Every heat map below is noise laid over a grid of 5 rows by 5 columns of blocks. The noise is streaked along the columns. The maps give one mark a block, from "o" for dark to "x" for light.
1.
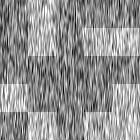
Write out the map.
oxooo
oxoxx
ooooo
xooox
oxoxx
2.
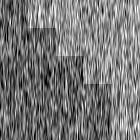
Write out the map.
oxxxx
ooxxx
oooxx
oooox
oooox
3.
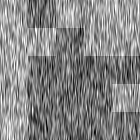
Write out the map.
xoxxx
xxoxx
xoooo
xooox
xoooo
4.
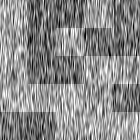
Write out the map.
xooxo
xoxoo
xooxx
xxxxo
ooxxx
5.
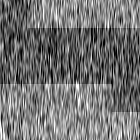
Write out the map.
oxxxx
ooooo
ooooo
xxxxo
xxxxx
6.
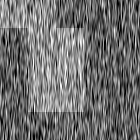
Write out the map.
xxooo
oxxoo
oxxoo
oxxoo
ooooo
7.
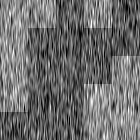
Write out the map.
xxoxo
xoooo
xooox
xooxx
oooxx
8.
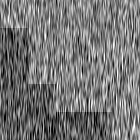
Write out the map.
xxxxx
oxxxx
oxxxx
ooxxx
oooox
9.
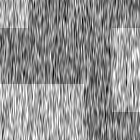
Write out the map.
xoooo
oooox
oooox
xxxox
xxxoo
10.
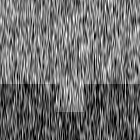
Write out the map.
xxxxx
xxxxx
xxxxx
ooxoo
ooooo
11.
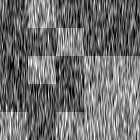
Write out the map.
oxooo
ooxoo
oxoxx
oooxx
xoxxx
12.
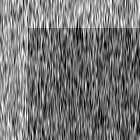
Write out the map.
xxxxx
xoooo
xoooo
xoooo
xoooo
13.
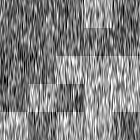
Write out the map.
oooxo
ooooo
ooxxx
oxoxx
xoxxo
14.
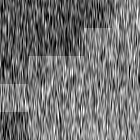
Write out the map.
oooox
oooxx
oxxxx
xxxxx
oxxxx
